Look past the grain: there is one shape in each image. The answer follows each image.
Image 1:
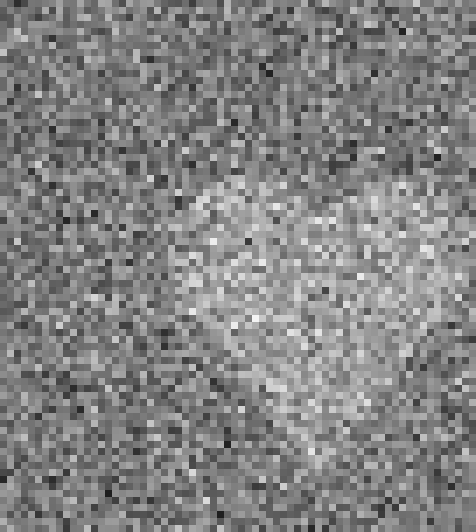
light heart
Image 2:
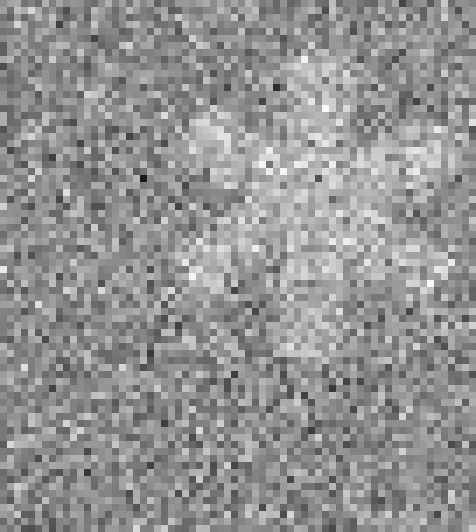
light asterisk
